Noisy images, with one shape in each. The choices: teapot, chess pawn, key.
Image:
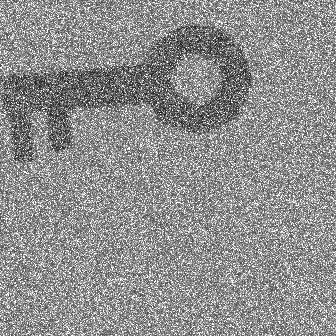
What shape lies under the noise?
key
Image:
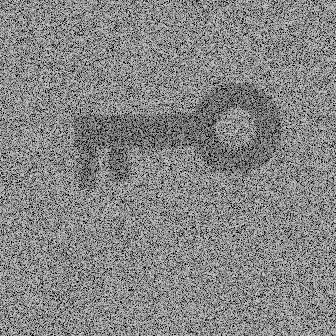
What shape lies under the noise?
key
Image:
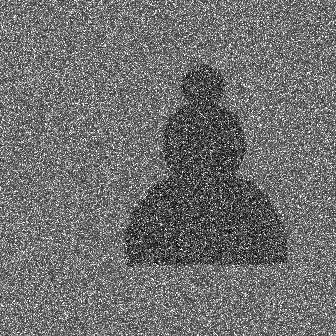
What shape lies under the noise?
chess pawn
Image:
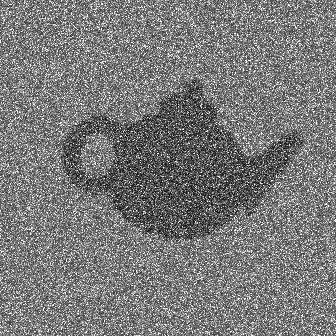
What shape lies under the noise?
teapot
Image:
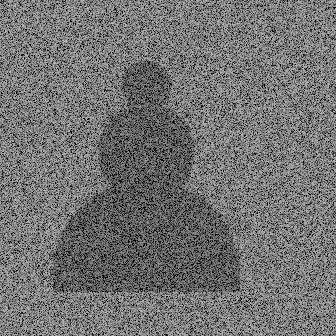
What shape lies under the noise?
chess pawn
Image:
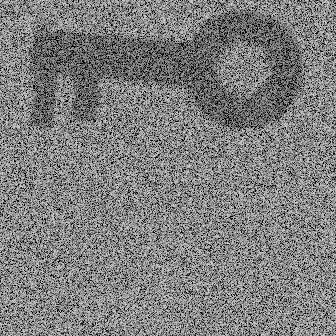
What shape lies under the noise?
key
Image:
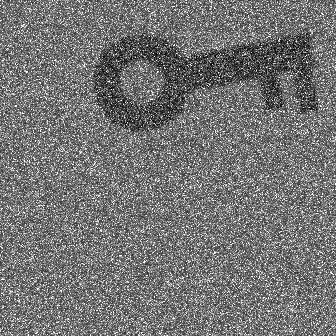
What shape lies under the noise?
key
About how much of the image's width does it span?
two thirds
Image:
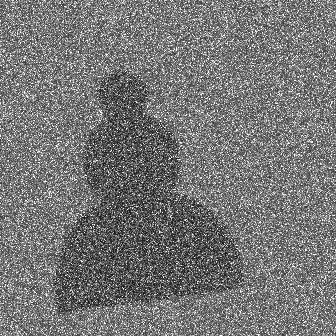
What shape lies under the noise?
chess pawn
